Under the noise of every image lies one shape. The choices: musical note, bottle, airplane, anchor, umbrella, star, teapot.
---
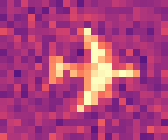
airplane
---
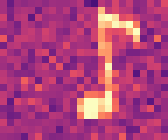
musical note
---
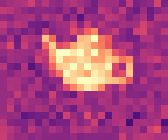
teapot
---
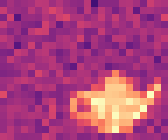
teapot
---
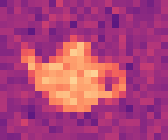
teapot
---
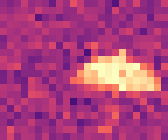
umbrella
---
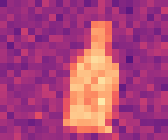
bottle
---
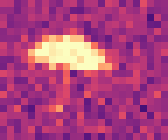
umbrella
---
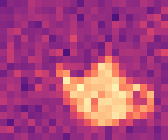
teapot
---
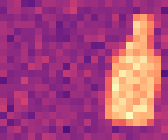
bottle
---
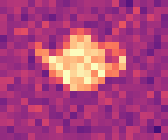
teapot
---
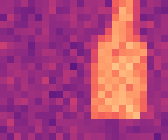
bottle
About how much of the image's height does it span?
nearly all
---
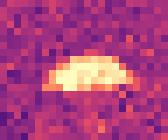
umbrella
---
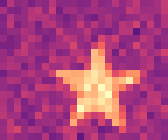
star
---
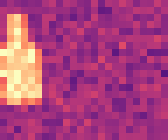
bottle
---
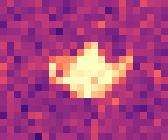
teapot
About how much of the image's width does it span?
half
